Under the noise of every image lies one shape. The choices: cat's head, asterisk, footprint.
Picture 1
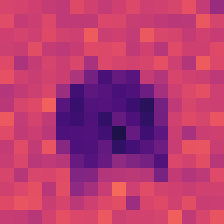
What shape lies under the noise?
cat's head
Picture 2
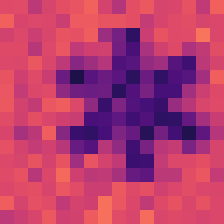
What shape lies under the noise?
asterisk
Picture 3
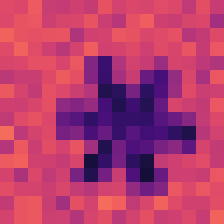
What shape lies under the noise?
asterisk
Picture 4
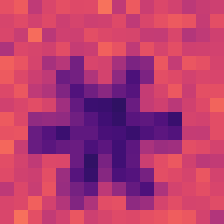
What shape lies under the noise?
asterisk
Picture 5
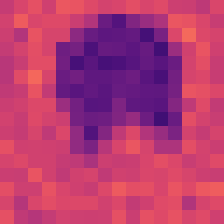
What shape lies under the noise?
cat's head
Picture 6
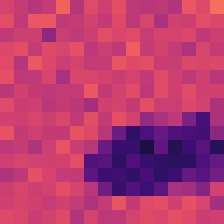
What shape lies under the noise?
footprint
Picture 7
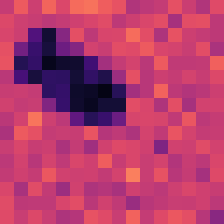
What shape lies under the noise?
footprint
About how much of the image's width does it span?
half
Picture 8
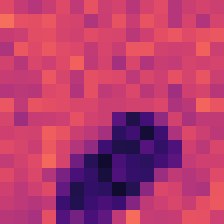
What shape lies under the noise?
footprint
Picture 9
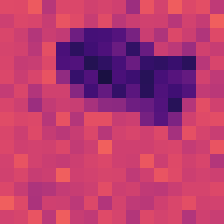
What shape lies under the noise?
footprint
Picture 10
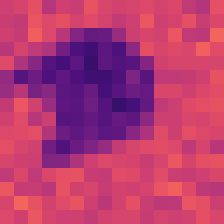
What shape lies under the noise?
cat's head
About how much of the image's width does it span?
two thirds
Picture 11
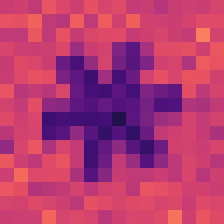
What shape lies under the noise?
asterisk
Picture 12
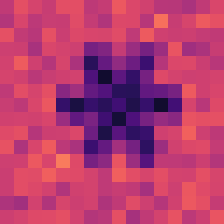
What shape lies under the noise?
asterisk
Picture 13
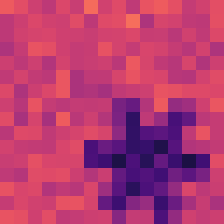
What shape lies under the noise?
asterisk
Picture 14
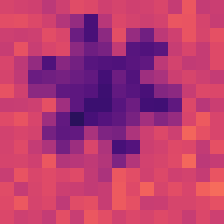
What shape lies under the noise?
asterisk
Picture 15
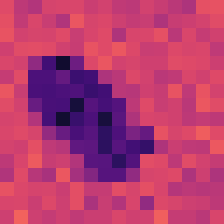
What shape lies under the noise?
footprint
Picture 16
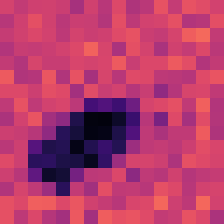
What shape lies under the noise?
footprint
